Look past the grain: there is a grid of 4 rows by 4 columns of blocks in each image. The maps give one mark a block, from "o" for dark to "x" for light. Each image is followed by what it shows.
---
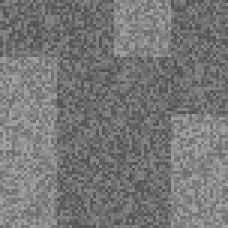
o o x o
x o o o
x o o x
x o o x
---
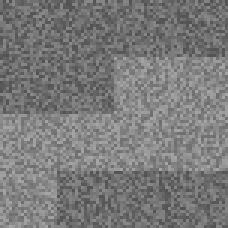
o o o o
o o x x
x x x x
x o o o
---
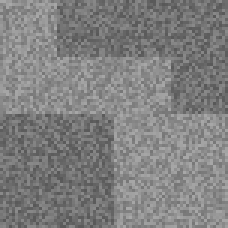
x o o o
x x x o
o o x x
o o x x
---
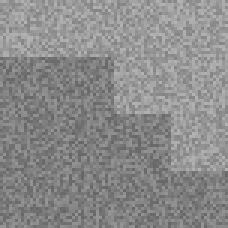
x x x x
o o x x
o o o x
o o o o
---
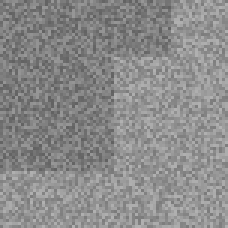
o o o x
o o x x
o o x x
x x x x
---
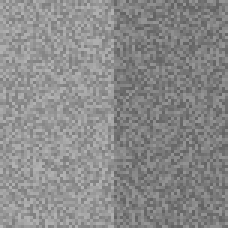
x x o o
x x o o
x x o o
x x o o
